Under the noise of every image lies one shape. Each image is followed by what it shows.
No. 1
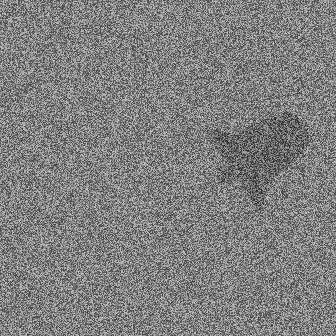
bell
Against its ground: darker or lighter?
darker
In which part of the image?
middle right
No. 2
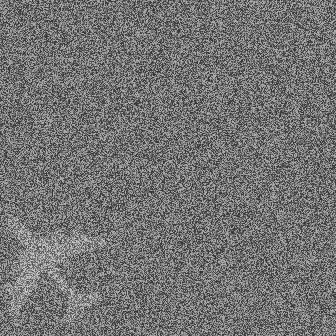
airplane
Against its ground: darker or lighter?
lighter
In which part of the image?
bottom left
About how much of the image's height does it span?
a third
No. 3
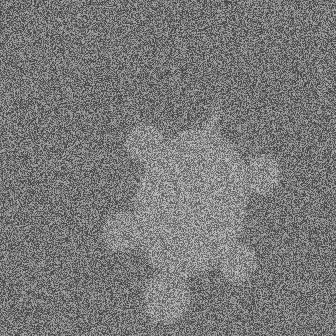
turtle
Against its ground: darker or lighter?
lighter
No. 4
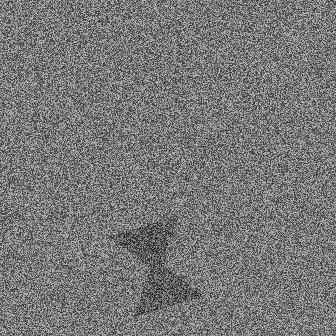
bow tie
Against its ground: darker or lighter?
darker
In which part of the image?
bottom middle
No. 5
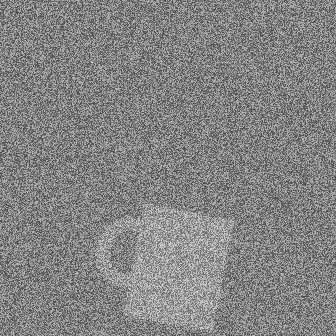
cup
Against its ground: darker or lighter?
lighter
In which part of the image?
bottom middle
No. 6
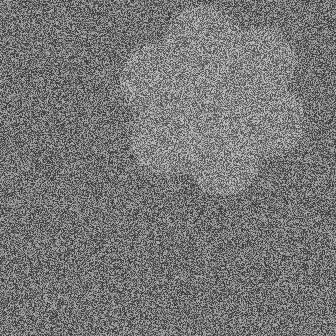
flower
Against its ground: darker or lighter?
lighter
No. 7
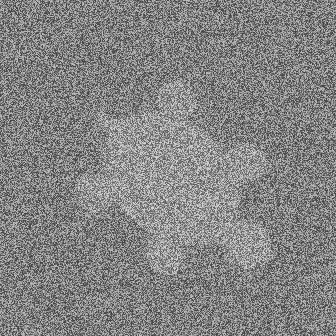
turtle
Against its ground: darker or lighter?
lighter
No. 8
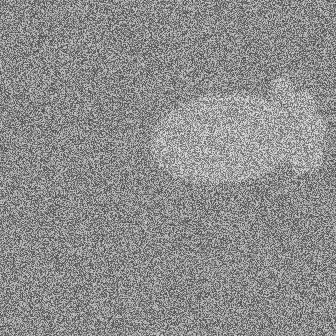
footprint
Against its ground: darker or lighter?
lighter
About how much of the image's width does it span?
half
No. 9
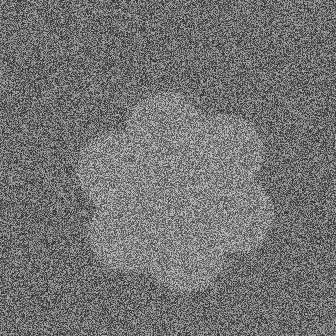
flower
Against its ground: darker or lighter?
lighter
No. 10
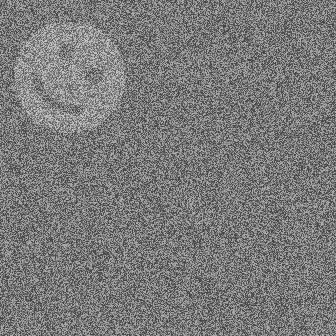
smiling face
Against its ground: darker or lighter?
lighter
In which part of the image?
top left
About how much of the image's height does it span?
a third
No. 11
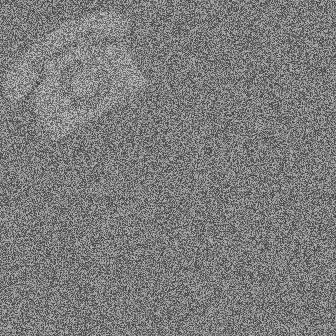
telephone
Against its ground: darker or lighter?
lighter
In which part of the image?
top left
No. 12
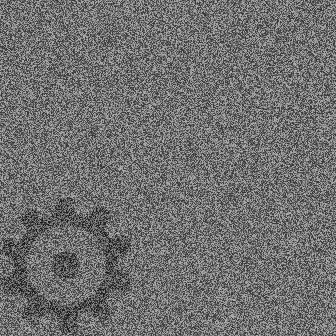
gear
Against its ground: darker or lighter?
darker
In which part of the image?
bottom left
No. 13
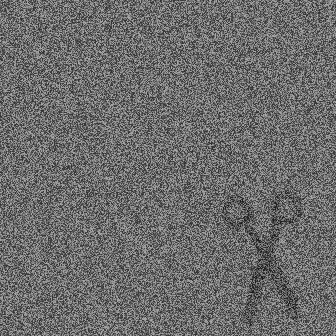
pair of scissors
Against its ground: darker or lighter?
darker
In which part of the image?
bottom right
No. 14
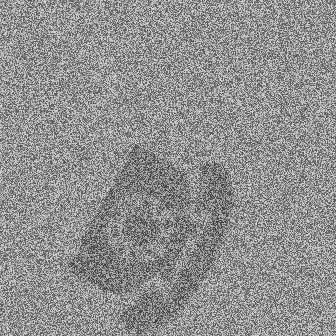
telephone
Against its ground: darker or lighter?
darker
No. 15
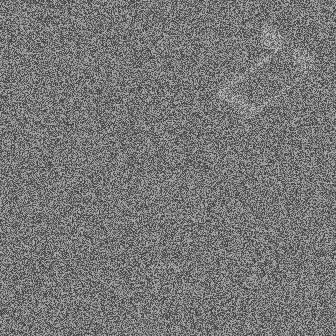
pair of musical notes
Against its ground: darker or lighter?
lighter
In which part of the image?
top right
